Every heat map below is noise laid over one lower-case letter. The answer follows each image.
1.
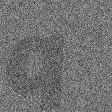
q
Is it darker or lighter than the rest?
darker
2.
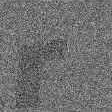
r
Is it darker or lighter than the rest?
darker
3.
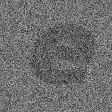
e
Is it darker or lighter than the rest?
darker
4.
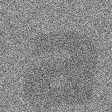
a
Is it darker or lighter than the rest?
darker
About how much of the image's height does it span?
two thirds
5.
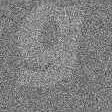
g
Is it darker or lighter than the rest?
lighter
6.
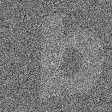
b
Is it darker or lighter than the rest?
lighter
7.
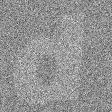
d
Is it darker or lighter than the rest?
lighter
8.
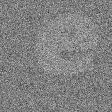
e
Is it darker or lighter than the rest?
lighter
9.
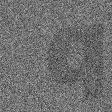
q
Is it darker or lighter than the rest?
darker
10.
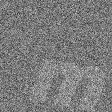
m
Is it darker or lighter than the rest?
lighter
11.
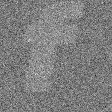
f
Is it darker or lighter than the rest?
lighter
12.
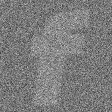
f
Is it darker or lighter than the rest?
lighter
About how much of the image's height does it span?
nearly all
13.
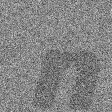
n
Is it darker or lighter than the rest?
darker
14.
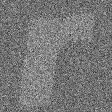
r
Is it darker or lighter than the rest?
lighter
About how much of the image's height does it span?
nearly all
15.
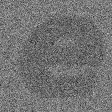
e
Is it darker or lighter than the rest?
darker
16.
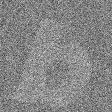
b
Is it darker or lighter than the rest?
lighter
